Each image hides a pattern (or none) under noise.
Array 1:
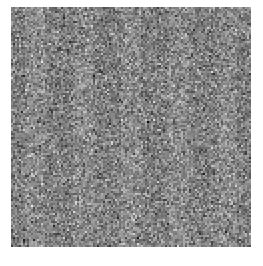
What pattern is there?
vertical stripes
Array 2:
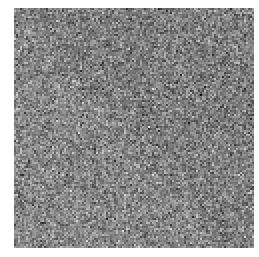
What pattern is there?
a sharp edge
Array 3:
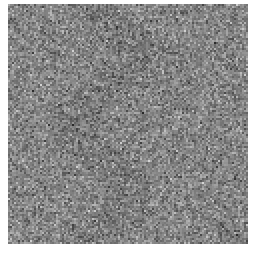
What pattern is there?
a wavy band
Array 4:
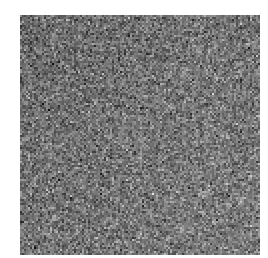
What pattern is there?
a smooth slope
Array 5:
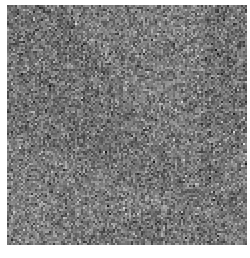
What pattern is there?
spokes from one point
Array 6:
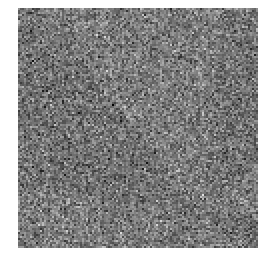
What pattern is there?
spokes from one point
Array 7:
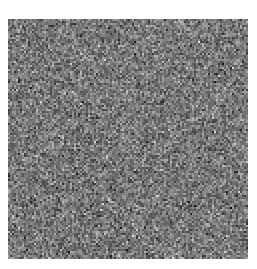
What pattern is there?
only noise
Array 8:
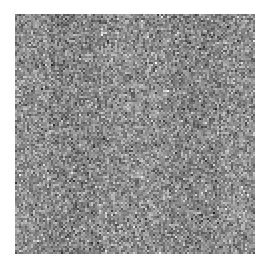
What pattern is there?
vertical stripes
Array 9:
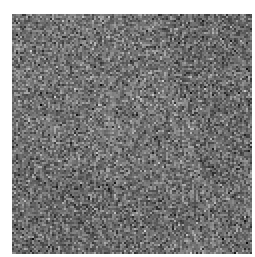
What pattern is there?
spokes from one point
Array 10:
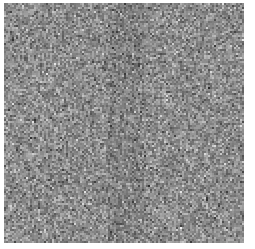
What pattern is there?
one vertical stripe
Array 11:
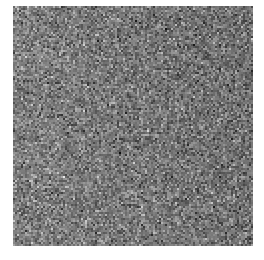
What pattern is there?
a smooth slope
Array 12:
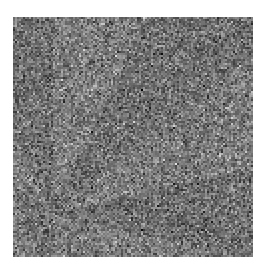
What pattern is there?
spokes from one point
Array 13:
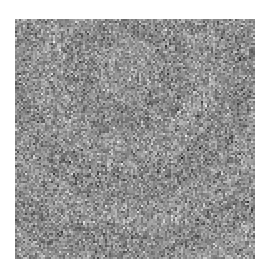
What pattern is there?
rings round one point
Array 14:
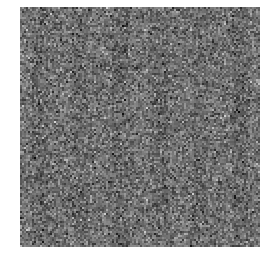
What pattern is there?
vertical stripes
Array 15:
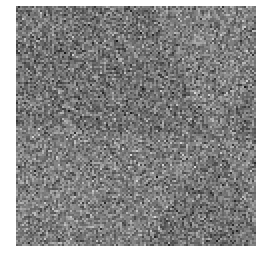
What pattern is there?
spokes from one point
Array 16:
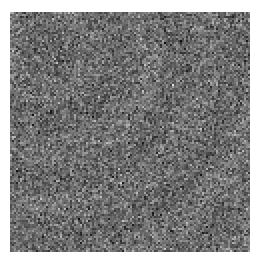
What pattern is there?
rings round one point
